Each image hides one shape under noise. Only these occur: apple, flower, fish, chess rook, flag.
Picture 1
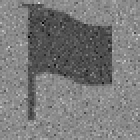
flag
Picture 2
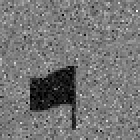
flag
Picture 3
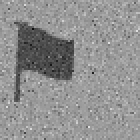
flag
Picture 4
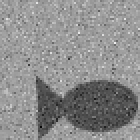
fish
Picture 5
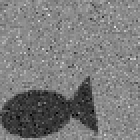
fish
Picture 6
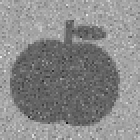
apple
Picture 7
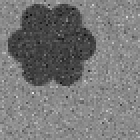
flower
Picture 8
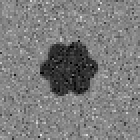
flower
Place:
centre
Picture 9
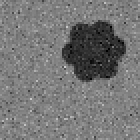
flower
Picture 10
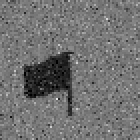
flag
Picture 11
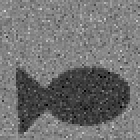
fish
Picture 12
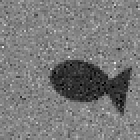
fish
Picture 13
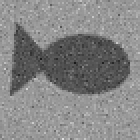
fish
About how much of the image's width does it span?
nearly all
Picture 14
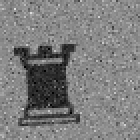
chess rook
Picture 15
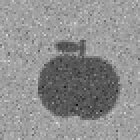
apple
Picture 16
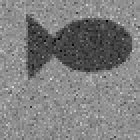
fish
